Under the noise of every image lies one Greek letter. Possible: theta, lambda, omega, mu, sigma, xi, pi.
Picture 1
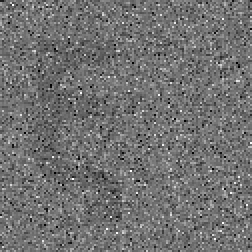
xi
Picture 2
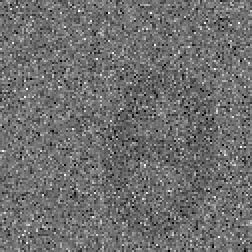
theta
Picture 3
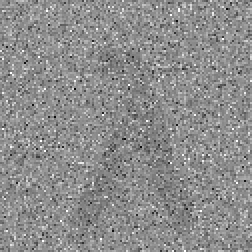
lambda
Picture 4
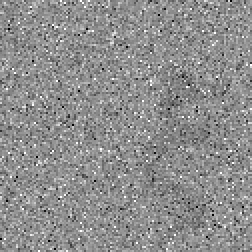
xi
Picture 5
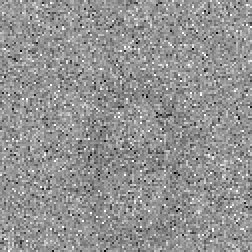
theta
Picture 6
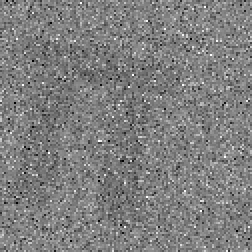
pi
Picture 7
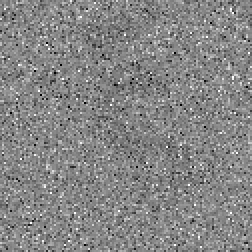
xi
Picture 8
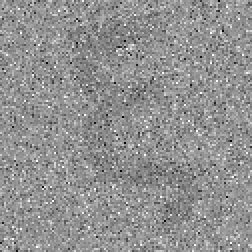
xi
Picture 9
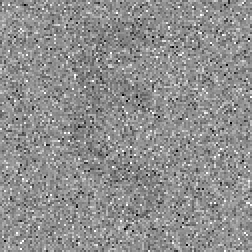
xi
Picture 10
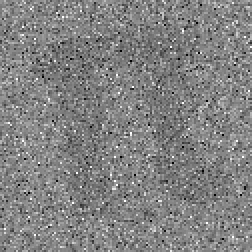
pi
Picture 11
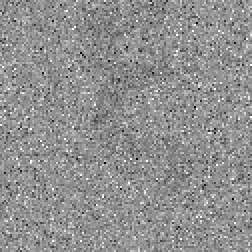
xi
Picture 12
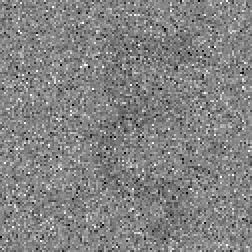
xi
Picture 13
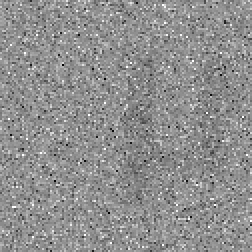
mu
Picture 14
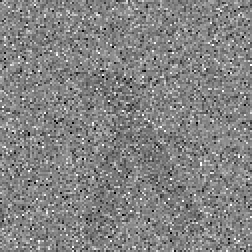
lambda
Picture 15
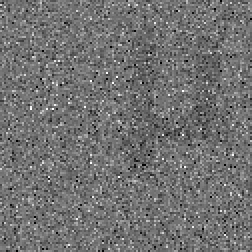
mu
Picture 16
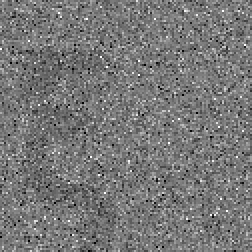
xi
